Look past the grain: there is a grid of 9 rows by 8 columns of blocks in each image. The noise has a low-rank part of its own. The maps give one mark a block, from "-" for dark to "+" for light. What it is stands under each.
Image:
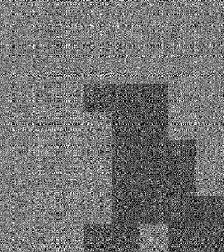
+ + + + + + + +
+ + + + + + + +
+ + + + + + + +
+ + + - - - + +
+ + + + - - + +
+ + + + - - - +
+ + + + - - - +
+ + + + - - - -
+ + + - - + - -
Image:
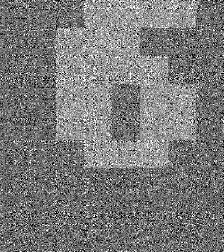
- - - + + + + -
- - + + + - - -
- - + + + + - -
- - + + - + + -
- - + + - + + -
- - - + + + - -
- - - - - - - -
- - - - - - - -
- - - - - - - -
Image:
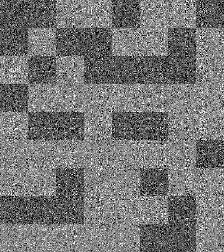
- - + + - + + -
- + - - + + - +
+ - + - - - - +
- + + + + + + +
+ - - + - - + +
+ + + + + + + -
+ + - + + - + +
- - - + + + - +
+ + + + + - - +
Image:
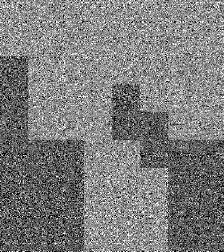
+ + + + + + + +
+ + + + + + + +
- + + + + + + +
- + + + - + + +
- + + + - - + +
- - - + + - - -
- - - + + + - -
- - - + + + - -
- - - + + + - -
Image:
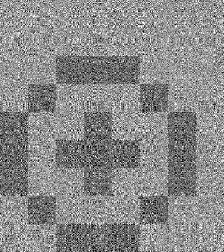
+ + + + + + + +
+ + + + + + + +
+ + - - - + + +
+ - + + + - + +
- + + - + + - +
- + - - - + - +
- + + - + + - +
+ - + + + - + +
+ + - - - + + +
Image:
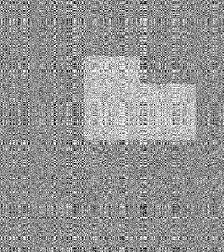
- - - - - - - -
- - - - - - - -
- - - + + - - -
- - - + + + + -
- - - + + + + -
- - - - - - - -
- - - - - - - -
- - - - - - - -
- - - - - - - -
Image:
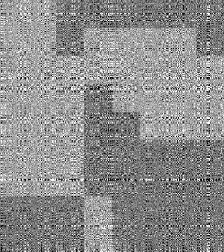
+ + - - - - - -
+ + - + + + + -
+ + + + + + + +
+ + + - + + + +
+ + + - - + + +
+ + + - - - - -
+ + + - - - - -
- - - + - - - -
- - - + - - - -
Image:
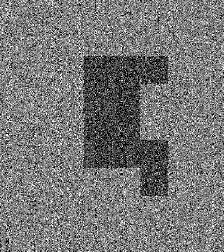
+ + + + + + + +
+ + + + + + + +
+ + + - - - + +
+ + + - - + + +
+ + + - - + + +
+ + + - - - + +
+ + + + + - + +
+ + + + + + + +
+ + + + + + + +
